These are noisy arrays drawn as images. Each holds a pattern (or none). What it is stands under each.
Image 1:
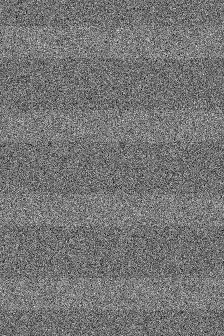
horizontal stripes
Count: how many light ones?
4
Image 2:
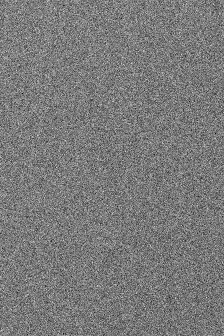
a smooth slope
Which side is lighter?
top left
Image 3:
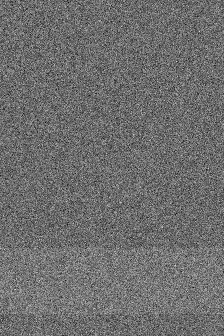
one horizontal stripe
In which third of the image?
bottom
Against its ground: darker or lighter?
lighter
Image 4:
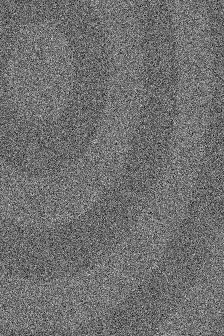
rings round one point
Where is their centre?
top left
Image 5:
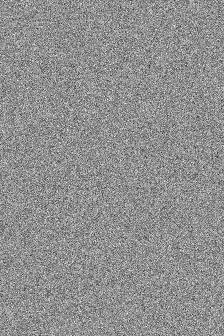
only noise
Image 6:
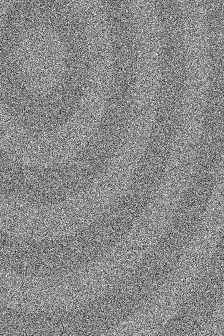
rings round one point
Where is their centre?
top left
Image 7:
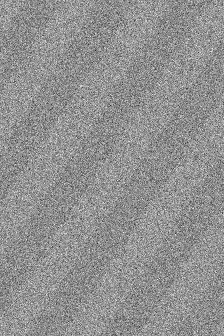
diagonal stripes
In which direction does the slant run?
bottom left to top right
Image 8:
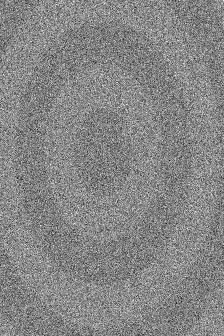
rings round one point
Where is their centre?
centre
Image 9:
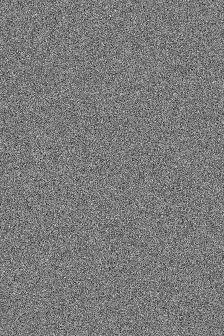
only noise
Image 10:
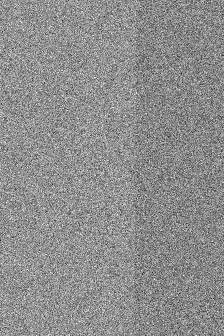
a sharp edge
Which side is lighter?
left
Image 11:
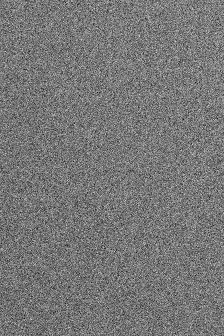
a smooth slope
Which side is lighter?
top right
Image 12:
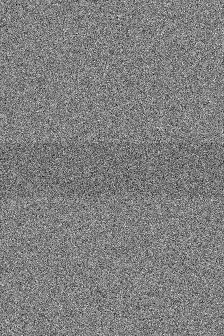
one horizontal stripe
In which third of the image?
middle
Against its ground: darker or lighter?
darker
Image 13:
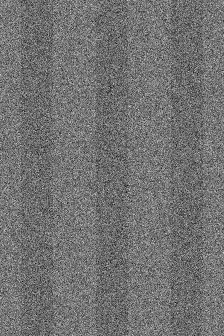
vertical stripes
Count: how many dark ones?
3
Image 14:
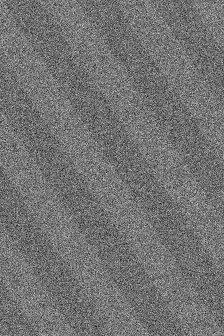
diagonal stripes
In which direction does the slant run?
top left to bottom right
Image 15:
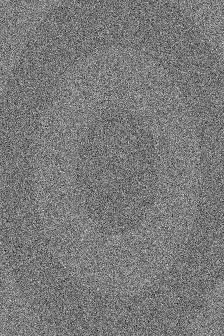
rings round one point
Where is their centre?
centre
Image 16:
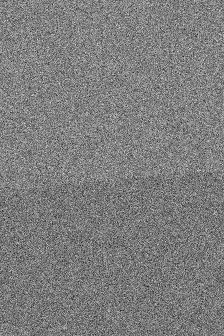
a sharp edge
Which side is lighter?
top
